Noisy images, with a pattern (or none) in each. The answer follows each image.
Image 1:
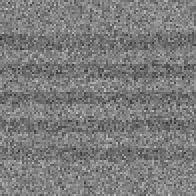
bands of rows
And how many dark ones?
5
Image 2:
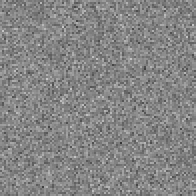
only noise
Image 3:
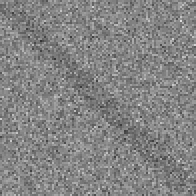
a diagonal band
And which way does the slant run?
top left to bottom right
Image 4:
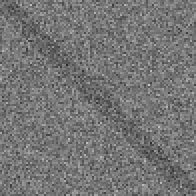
a diagonal band
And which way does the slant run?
top left to bottom right
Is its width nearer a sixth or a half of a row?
a sixth
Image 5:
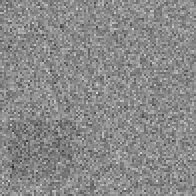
one block
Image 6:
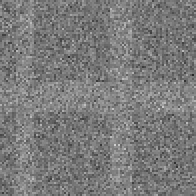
bands of rows crossing bands of columns
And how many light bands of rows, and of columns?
1 and 2
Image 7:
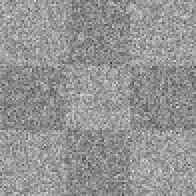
a checkerboard
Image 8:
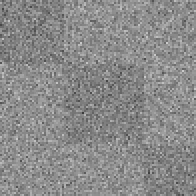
blocks along the diagonal
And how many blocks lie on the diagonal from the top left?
3
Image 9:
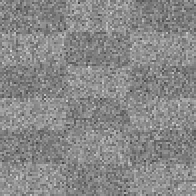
a checkerboard
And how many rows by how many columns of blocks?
6 by 3
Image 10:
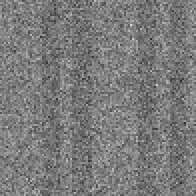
bands of columns
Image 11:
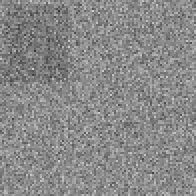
one block
